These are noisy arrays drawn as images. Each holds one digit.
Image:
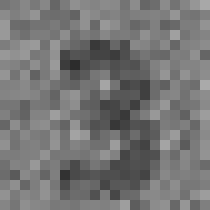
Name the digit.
3
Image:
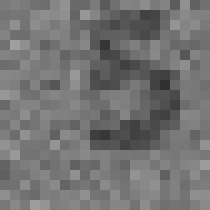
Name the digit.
5
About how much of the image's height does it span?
two thirds
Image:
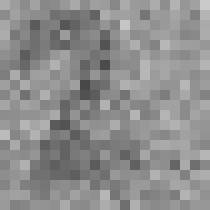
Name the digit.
2
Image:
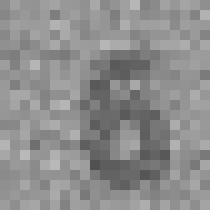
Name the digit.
6
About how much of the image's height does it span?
two thirds
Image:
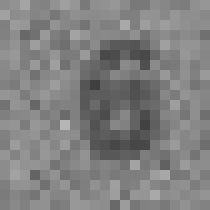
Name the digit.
6
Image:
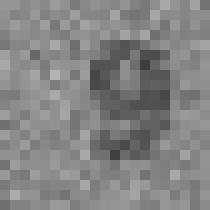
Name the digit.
9
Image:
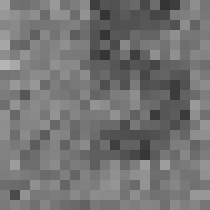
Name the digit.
5
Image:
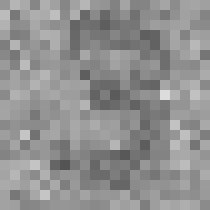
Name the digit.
3
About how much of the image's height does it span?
nearly all
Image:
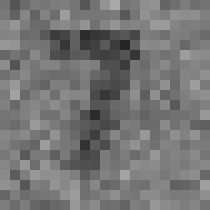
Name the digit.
7
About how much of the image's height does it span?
two thirds
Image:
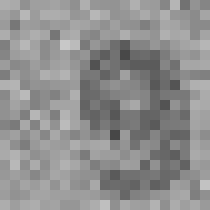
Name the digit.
9
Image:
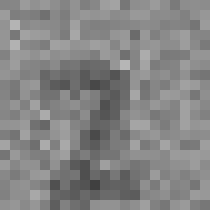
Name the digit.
2
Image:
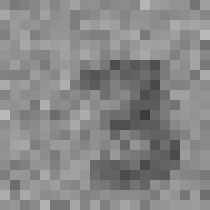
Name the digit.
3
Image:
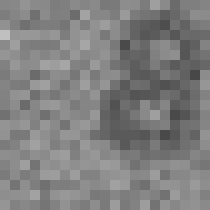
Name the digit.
8
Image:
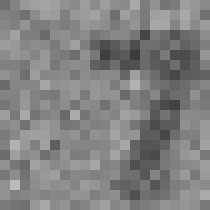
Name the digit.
7
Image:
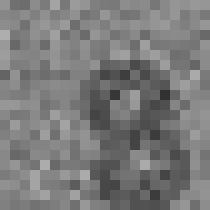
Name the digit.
8
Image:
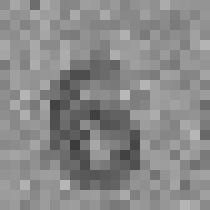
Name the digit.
6
